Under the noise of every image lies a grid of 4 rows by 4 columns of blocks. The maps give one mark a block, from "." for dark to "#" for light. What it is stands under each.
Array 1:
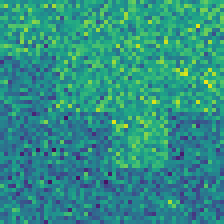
####
.###
..#.
....
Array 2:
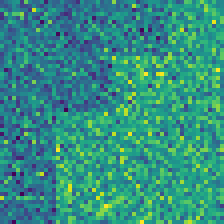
...#
..##
.###
.###
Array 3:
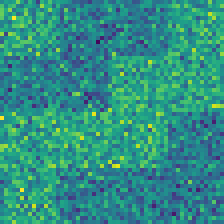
#..#
..##
###.
#...
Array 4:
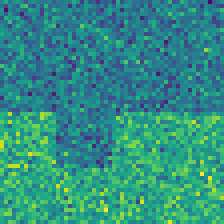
....
....
#.##
####
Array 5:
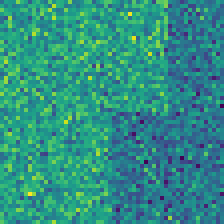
###.
###.
##..
##..
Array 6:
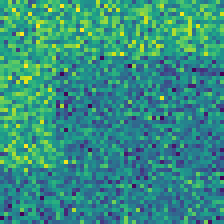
####
#...
#...
....
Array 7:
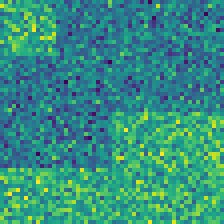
#...
....
..##
####
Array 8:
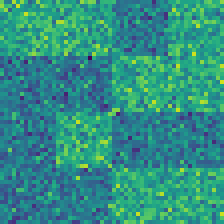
##.#
..##
.#..
..##
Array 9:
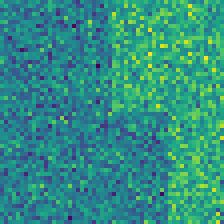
..##
..##
...#
...#
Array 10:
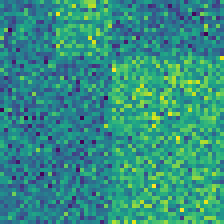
.#..
..##
..##
..##
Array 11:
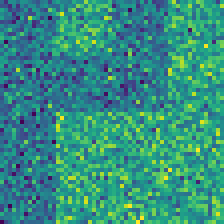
.#.#
...#
.###
.###
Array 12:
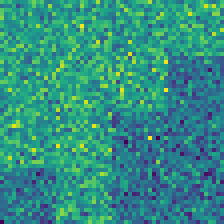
####
###.
##..
.#..
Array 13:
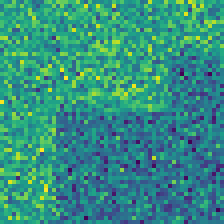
####
###.
#...
#...
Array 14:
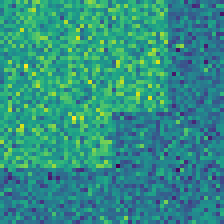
###.
###.
##..
....
